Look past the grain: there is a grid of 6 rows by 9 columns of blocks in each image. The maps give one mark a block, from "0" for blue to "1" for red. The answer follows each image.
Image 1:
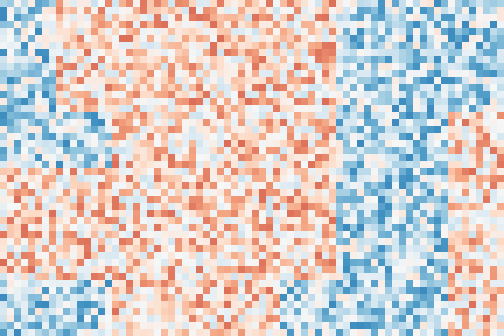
011111000
011111000
001111001
111111001
111111001
001110001
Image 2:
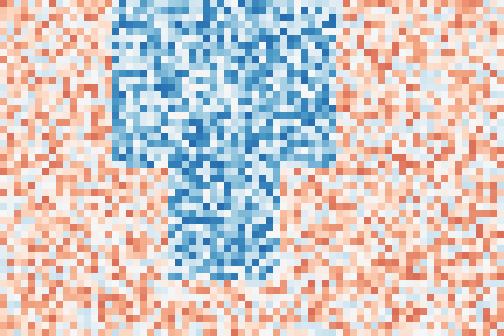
110000111
110000111
110000111
111001111
111001111
111111111
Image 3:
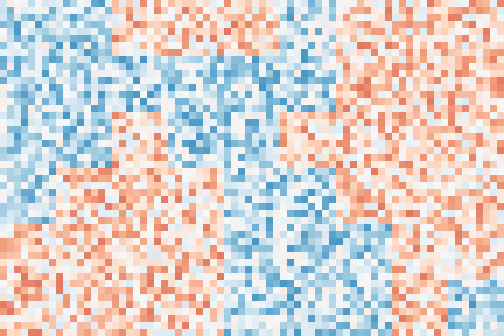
001110111
000000111
001001111
011100111
111100011
111100010
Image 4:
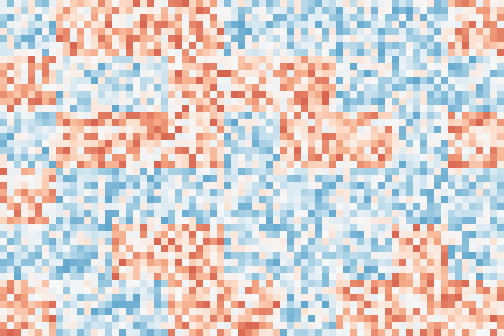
011100001
100111000
011101101
100000000
001100010
100110111
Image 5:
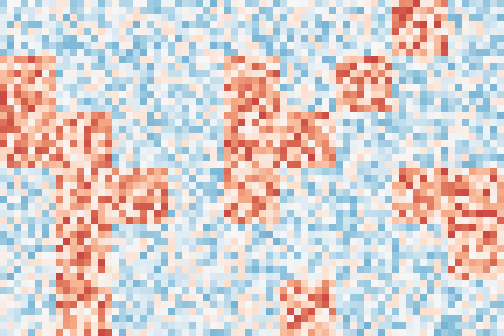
000000010
100010100
110011000
011010011
010000001
010001000
